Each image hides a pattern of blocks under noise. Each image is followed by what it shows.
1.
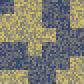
mirrored about the diagonal from the top left
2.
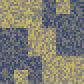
the same after a half turn
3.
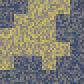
mirrored about the diagonal from the top left
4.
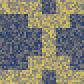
top and bottom mirror each other
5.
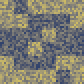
the same after a half turn
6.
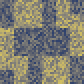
the same after a half turn
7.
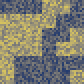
no symmetry
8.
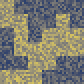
no symmetry
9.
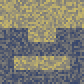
left and right mirror each other
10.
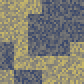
mirrored about the diagonal from the bottom left
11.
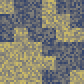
mirrored about the diagonal from the bottom left
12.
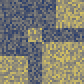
mirrored about the diagonal from the top left
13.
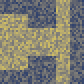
top and bottom mirror each other
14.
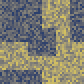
mirrored about the diagonal from the top left
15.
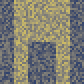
left and right mirror each other
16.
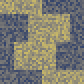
the same after a half turn
